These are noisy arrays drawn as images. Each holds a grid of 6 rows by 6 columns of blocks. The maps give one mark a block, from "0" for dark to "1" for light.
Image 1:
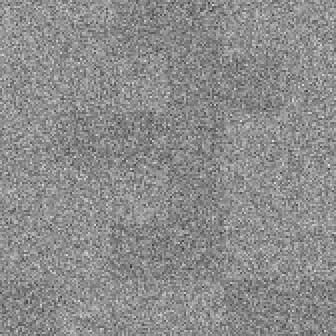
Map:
1 1 0 0 1 1
1 1 1 0 0 1
1 0 0 0 1 1
1 1 1 0 1 1
1 1 0 0 1 1
0 1 1 1 0 0
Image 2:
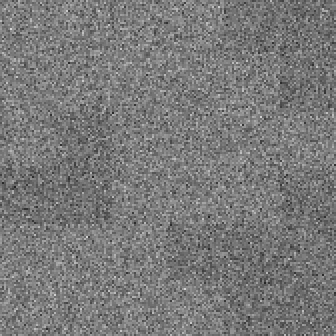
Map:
1 1 1 1 0 0
1 1 1 1 1 0
1 0 1 1 1 1
0 0 1 1 1 0
1 1 1 0 0 0
1 1 1 1 0 0
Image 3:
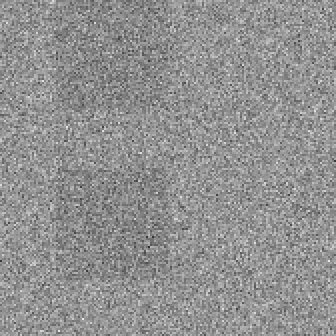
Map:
1 0 0 1 1 1
1 0 0 1 1 1
1 1 1 1 1 1
1 0 0 1 1 1
1 0 0 1 1 1
1 1 1 1 1 1
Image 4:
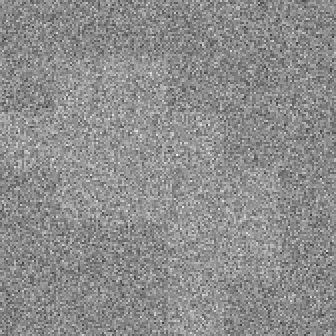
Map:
0 0 0 0 0 0
0 1 1 0 0 0
1 1 1 1 0 0
0 1 1 1 1 0
0 0 0 1 1 0
0 0 0 1 0 0
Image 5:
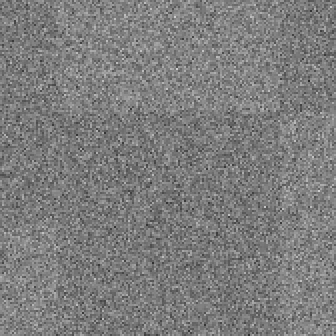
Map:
0 1 1 1 1 0
0 1 1 1 1 0
0 0 0 0 0 1
0 0 0 0 0 1
1 0 0 0 0 1
1 0 0 0 0 1
